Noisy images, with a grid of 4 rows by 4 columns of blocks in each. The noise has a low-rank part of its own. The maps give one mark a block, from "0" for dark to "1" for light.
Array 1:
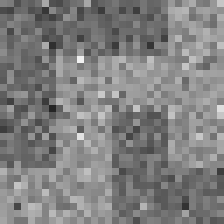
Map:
0 0 0 1
0 1 1 1
0 1 0 1
1 1 0 0
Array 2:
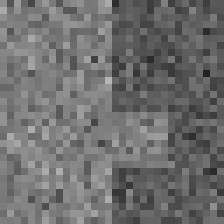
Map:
1 1 0 0
1 1 0 0
1 1 1 0
1 1 0 0
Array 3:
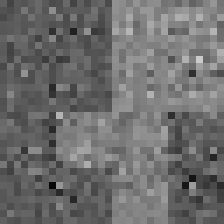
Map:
0 0 1 1
0 0 1 1
0 1 1 0
0 0 1 0
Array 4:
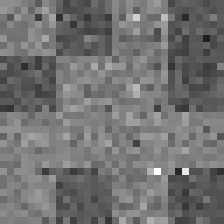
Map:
1 0 1 0
0 1 1 0
1 1 1 1
1 0 1 0
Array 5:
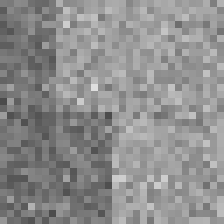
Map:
0 1 1 1
0 1 1 1
0 0 1 1
0 0 1 1
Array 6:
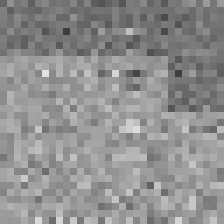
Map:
0 0 0 0
1 1 1 0
1 1 1 1
1 1 1 1
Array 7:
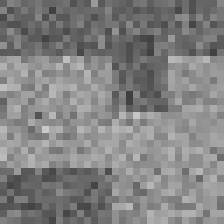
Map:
0 0 0 0
1 1 0 1
1 1 1 1
0 0 1 1
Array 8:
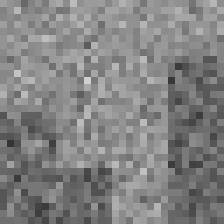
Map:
1 1 1 1
1 1 1 0
0 1 1 0
0 0 1 0
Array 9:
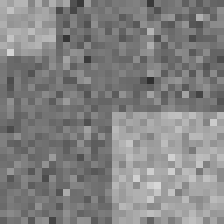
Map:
1 0 0 0
0 0 0 0
0 0 1 1
0 0 1 1
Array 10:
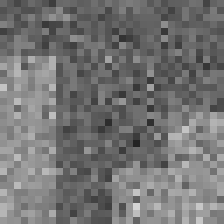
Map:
0 0 0 0
1 0 0 0
1 0 0 1
1 0 1 1
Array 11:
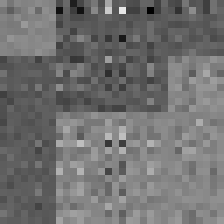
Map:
1 0 0 0
0 0 0 1
0 1 1 1
0 1 1 1
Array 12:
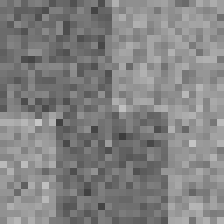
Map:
0 0 1 1
0 0 1 1
1 0 0 1
1 0 0 1
